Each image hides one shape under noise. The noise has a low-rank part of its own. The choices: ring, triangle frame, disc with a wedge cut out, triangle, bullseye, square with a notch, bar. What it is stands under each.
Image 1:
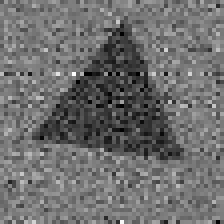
triangle
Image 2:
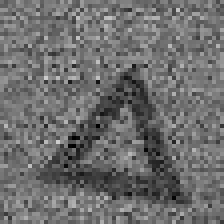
triangle frame
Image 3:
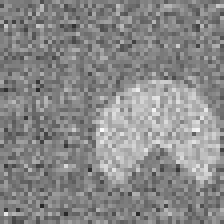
disc with a wedge cut out
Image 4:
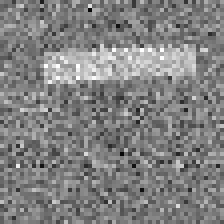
bar
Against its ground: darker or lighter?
lighter
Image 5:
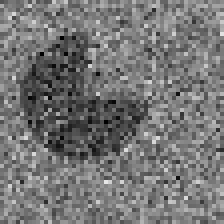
disc with a wedge cut out
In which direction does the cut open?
up and right
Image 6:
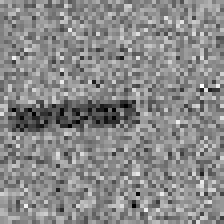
bar
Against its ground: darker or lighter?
darker
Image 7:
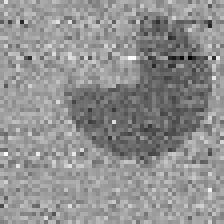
disc with a wedge cut out
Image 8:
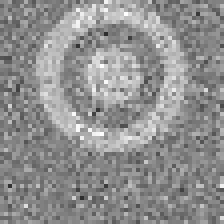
bullseye
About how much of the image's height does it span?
two thirds
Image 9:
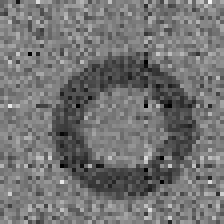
ring
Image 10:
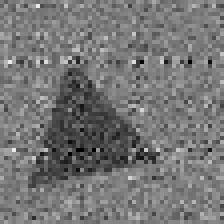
triangle
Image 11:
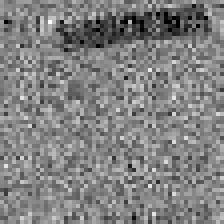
bar
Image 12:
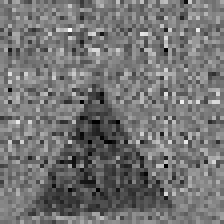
triangle
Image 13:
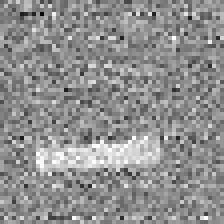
bar
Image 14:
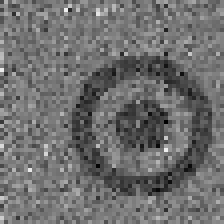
bullseye
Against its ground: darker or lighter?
darker
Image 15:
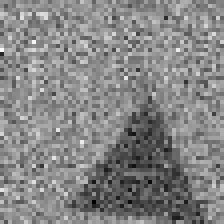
triangle
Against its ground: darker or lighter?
darker
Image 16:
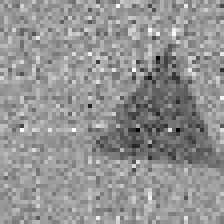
triangle
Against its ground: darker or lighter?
darker
